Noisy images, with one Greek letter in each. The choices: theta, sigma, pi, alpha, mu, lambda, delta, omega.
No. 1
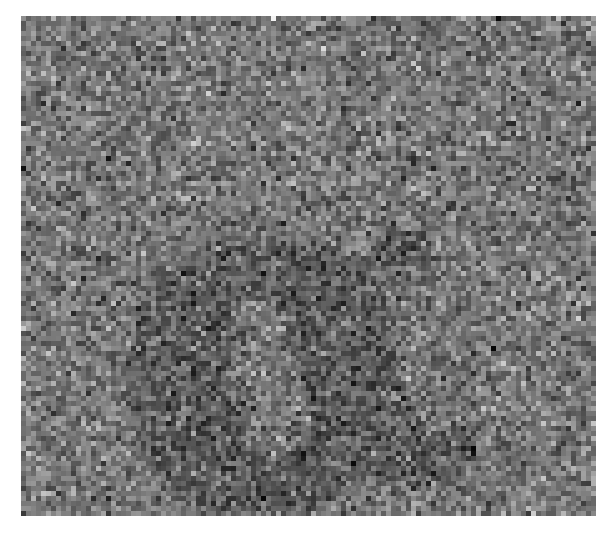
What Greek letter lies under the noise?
alpha
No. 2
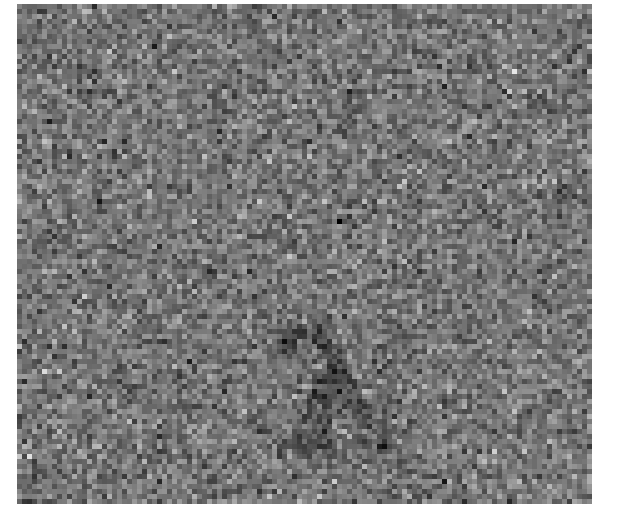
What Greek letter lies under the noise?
lambda
